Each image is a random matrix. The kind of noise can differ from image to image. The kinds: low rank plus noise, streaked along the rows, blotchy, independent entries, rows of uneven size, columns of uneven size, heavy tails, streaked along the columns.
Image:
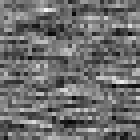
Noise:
streaked along the rows
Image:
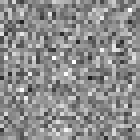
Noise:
low rank plus noise
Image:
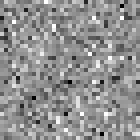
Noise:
heavy tails
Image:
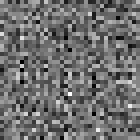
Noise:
low rank plus noise
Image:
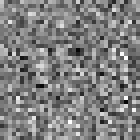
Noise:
low rank plus noise
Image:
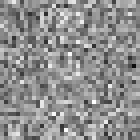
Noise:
low rank plus noise
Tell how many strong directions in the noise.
three or four
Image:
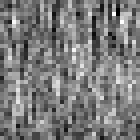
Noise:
streaked along the columns
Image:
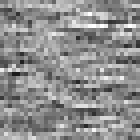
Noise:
streaked along the rows
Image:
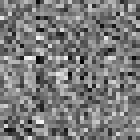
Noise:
low rank plus noise
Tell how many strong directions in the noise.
one
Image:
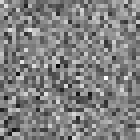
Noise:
independent entries
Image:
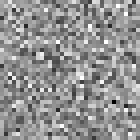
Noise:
independent entries
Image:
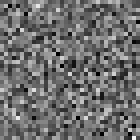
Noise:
independent entries
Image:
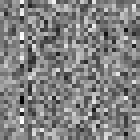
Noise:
columns of uneven size
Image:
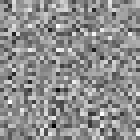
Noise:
low rank plus noise
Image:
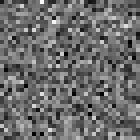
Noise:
independent entries
